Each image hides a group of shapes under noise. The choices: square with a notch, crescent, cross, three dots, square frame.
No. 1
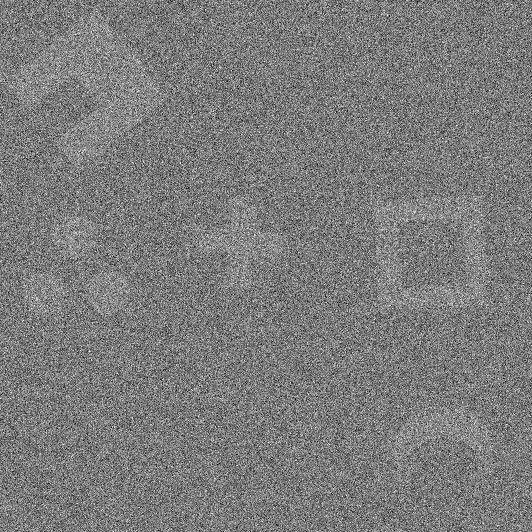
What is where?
top left: square with a notch; middle left: three dots; centre: cross; middle right: square frame; bottom right: crescent
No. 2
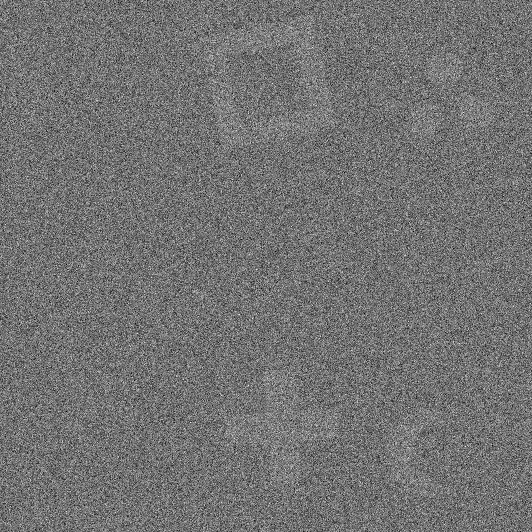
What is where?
top middle: square frame; top right: three dots; bottom middle: cross; bottom right: crescent
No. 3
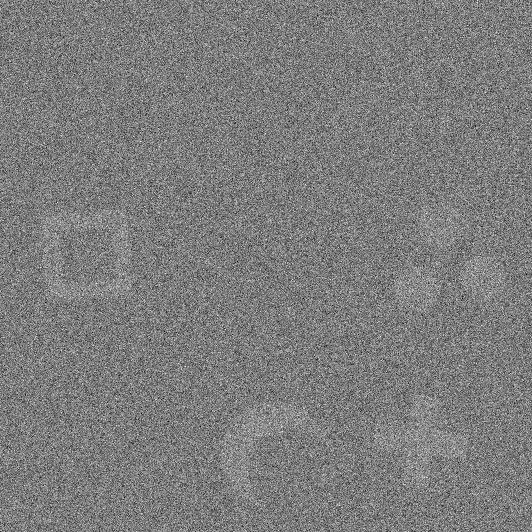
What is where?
middle left: square frame; middle right: three dots; bottom middle: crescent; bottom right: cross
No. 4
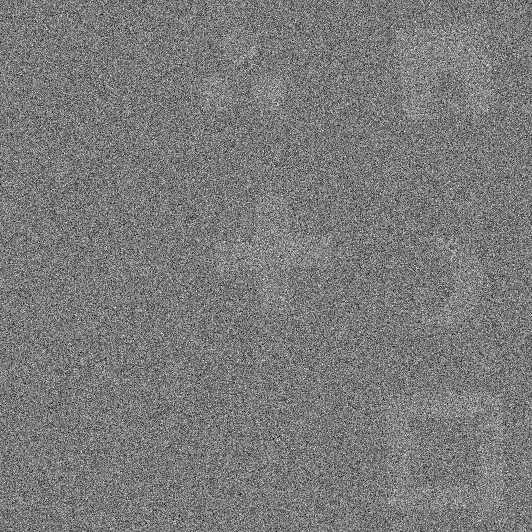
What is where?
top middle: three dots; top right: square with a notch; centre: cross; middle right: crescent; bottom right: square frame
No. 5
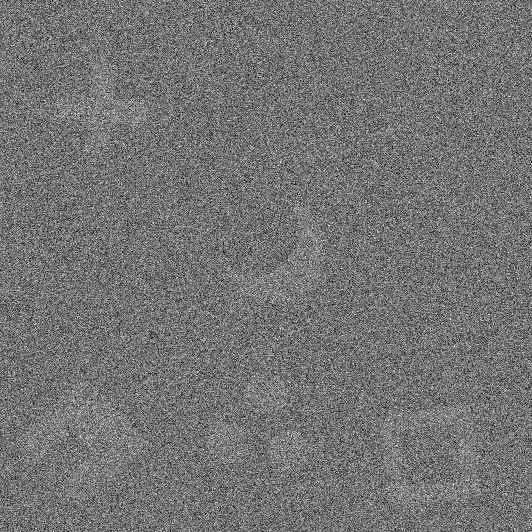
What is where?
top left: cross; centre: crescent; bottom left: square with a notch; bottom middle: three dots; bottom right: square frame
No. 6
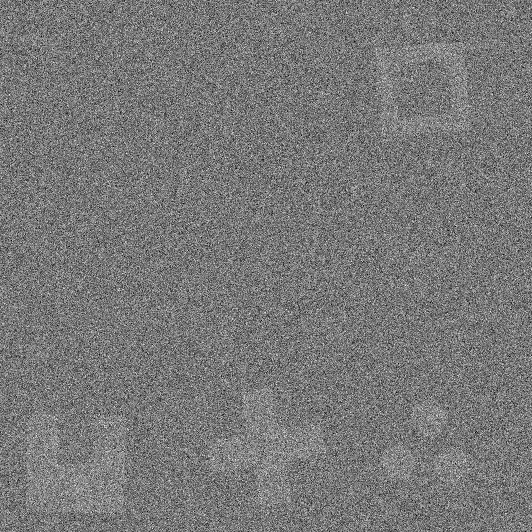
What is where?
top right: square frame; bottom left: square with a notch; bottom middle: cross; bottom right: three dots
